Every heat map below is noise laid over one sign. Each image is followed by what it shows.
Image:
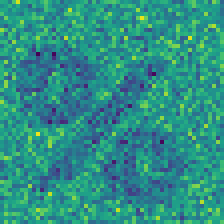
dark percent sign
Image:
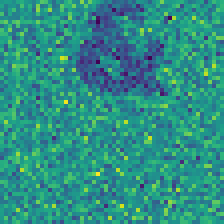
dark ampersand, top middle
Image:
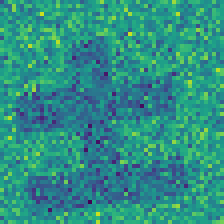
dark plus-minus sign
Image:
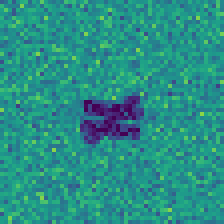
dark not-equal sign, centre
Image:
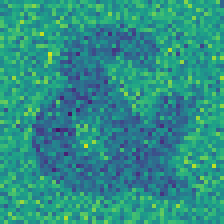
dark ampersand
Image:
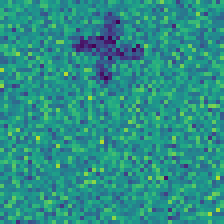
dark plus sign, top middle
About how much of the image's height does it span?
a third
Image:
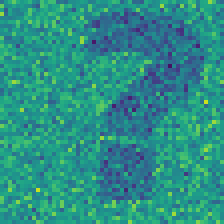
dark question mark
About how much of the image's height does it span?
nearly all
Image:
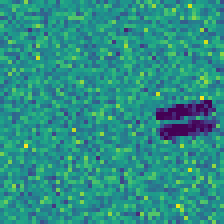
dark equals sign, middle right
